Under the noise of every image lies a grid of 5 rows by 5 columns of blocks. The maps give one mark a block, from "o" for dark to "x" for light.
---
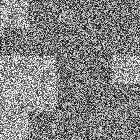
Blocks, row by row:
xoooo
ooooo
xxoox
xxooo
xoooo
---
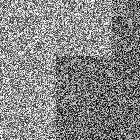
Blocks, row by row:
xxxxo
xxxxo
xxooo
xxooo
xxooo
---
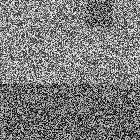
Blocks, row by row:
xxxox
xxxxx
xxxxx
ooooo
ooooo
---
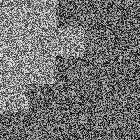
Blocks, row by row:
xxooo
xxxoo
xxooo
xoooo
ooooo
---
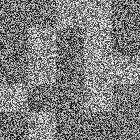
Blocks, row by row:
ooxxo
oxoxo
oxoxx
xooxo
oxooo
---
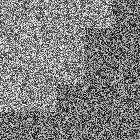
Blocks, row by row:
xxxxo
xxxoo
xxxoo
xxooo
ooooo
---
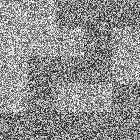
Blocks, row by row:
xxooo
xxxox
xooox
xoxxo
ooooo
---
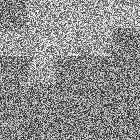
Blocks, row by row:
oxxxx
xxxxo
oxooo
ooooo
ooooo
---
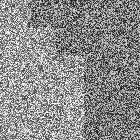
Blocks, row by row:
xoooo
xxooo
xxxoo
xxxoo
xxxoo
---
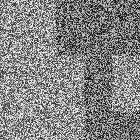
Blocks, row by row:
xxooo
xxooo
xxxox
xxxox
xxxoo
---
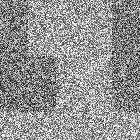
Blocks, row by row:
oxxxo
oxxxo
ooxxo
ooxxo
xxxxx
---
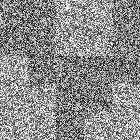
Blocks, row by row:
ooxxo
ooxxo
xoooo
xxoox
xxoxx
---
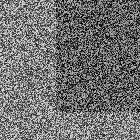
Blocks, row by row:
xxooo
xxooo
xxooo
xxooo
xxxxx
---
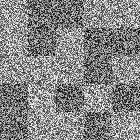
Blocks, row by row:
xooxx
xoxoo
xxxox
oxoxo
oxxox
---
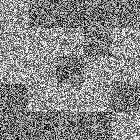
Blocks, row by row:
xoooo
xxxox
xxoxx
oxxxo
oooox
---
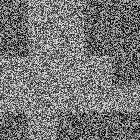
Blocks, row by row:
oxxoo
oxxoo
xxxxo
xxxxx
oxooo
